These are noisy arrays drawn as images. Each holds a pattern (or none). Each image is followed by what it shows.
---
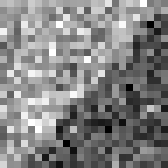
a sharp edge
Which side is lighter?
top left
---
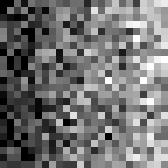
a smooth slope
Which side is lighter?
right
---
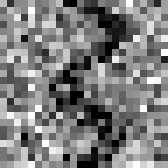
a wavy band
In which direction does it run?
top to bottom
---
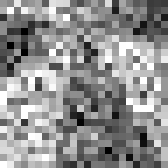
spokes from one point
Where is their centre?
top middle
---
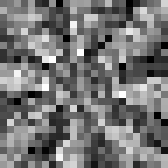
spokes from one point
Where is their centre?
centre
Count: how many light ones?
8
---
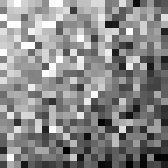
a smooth slope
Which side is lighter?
top left
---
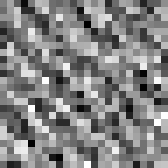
diagonal stripes
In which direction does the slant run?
top left to bottom right
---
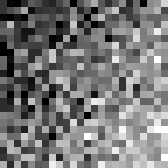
a smooth slope
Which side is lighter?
bottom right
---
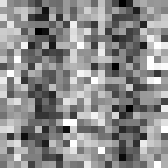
vertical stripes
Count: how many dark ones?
2
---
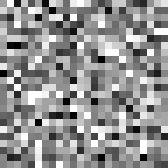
only noise
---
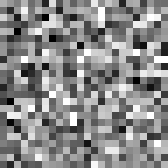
only noise
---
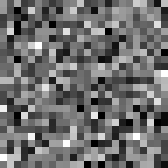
only noise
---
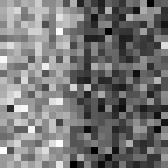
a sharp edge
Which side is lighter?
left
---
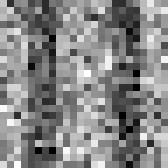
vertical stripes
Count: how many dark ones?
2
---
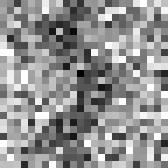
a wavy band
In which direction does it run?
top to bottom
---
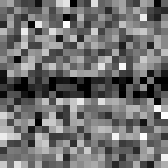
one horizontal stripe
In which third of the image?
middle
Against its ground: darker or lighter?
darker
